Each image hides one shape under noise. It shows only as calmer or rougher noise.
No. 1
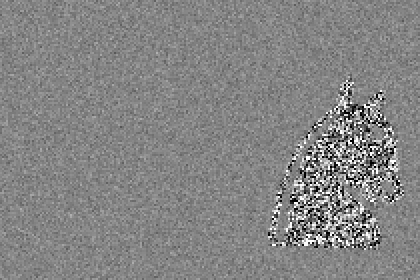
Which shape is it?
chess knight
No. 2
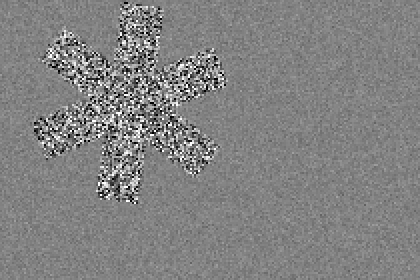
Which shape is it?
asterisk
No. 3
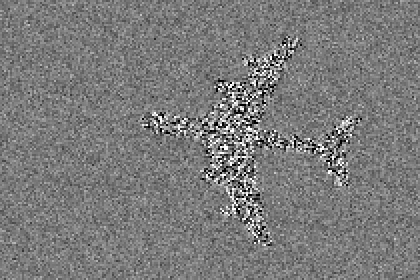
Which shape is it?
airplane
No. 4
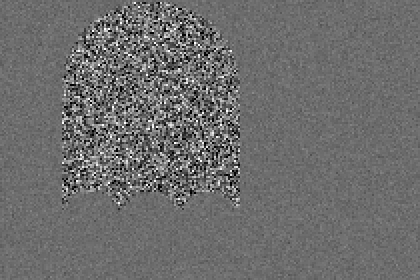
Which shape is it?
ghost
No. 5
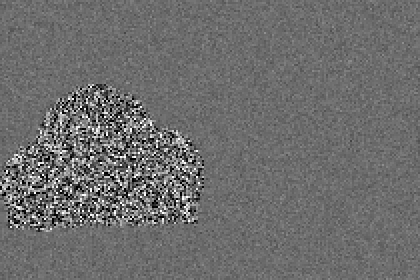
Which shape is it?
cloud
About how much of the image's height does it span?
half
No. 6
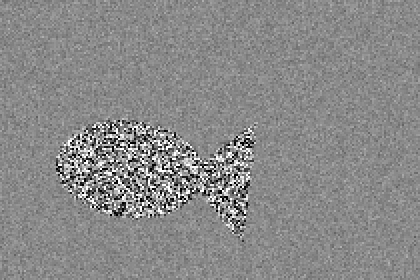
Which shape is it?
fish
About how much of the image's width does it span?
half
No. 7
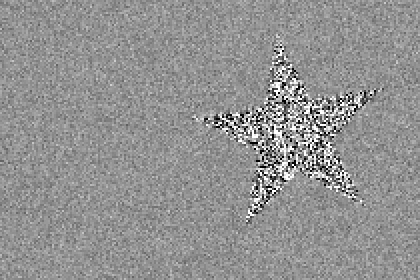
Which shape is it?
star
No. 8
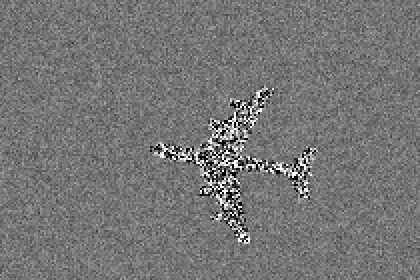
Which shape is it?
airplane
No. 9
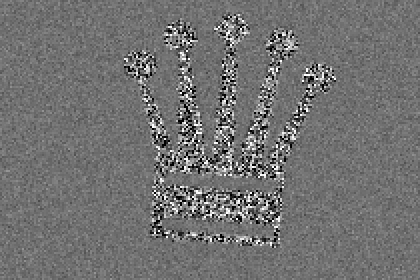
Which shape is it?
chess queen
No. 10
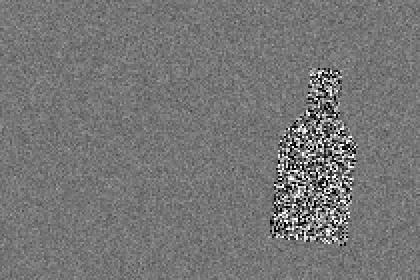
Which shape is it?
bottle
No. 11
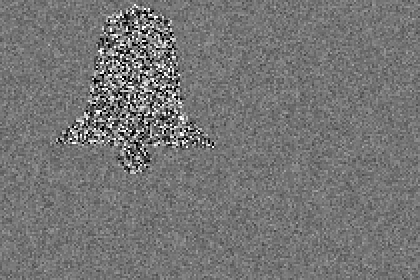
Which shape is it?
bell
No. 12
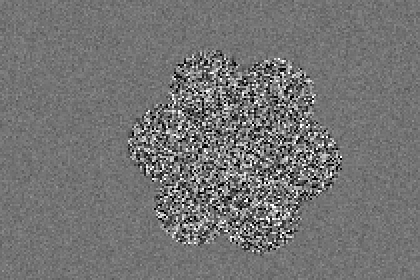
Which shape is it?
flower
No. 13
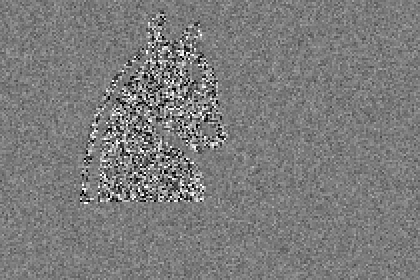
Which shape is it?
chess knight
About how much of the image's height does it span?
two thirds
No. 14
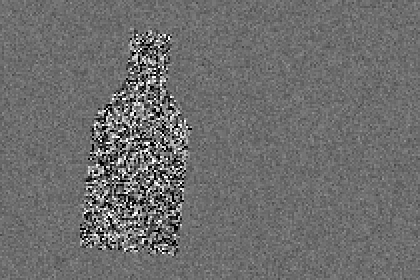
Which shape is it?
bottle
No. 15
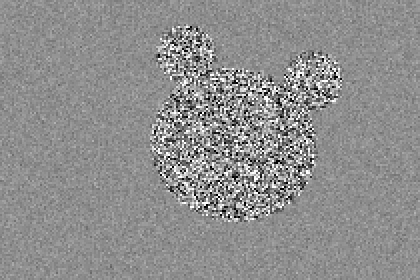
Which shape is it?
bear's head
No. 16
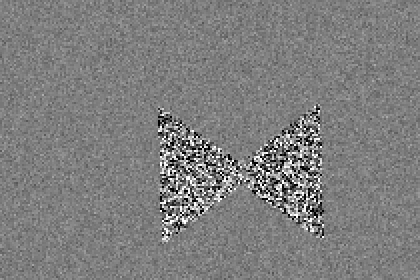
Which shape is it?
bow tie
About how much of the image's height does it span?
half
